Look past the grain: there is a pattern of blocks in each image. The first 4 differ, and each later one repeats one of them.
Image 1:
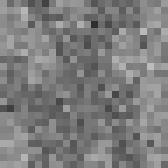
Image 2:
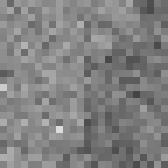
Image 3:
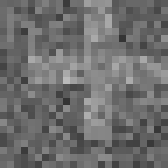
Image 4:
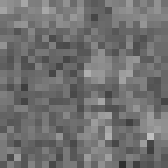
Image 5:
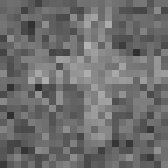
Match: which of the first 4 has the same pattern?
3
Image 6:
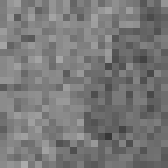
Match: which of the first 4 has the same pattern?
2
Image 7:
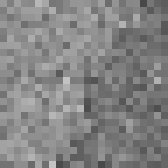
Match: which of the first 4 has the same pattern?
2
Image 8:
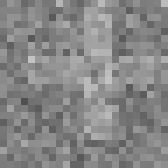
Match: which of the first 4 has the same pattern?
3
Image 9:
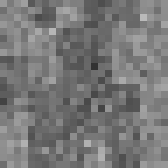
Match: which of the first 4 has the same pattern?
1
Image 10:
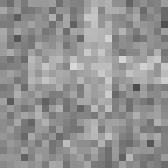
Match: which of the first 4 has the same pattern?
3
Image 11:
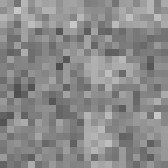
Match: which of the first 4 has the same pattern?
4
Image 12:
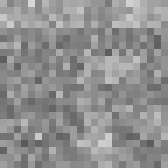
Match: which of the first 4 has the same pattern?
4
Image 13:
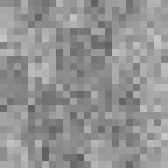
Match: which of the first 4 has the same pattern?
1
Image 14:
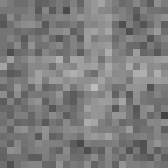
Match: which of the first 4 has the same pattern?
3
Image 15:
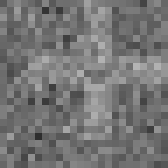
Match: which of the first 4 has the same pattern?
3
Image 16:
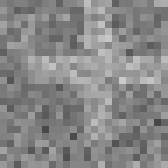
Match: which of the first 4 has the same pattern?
3
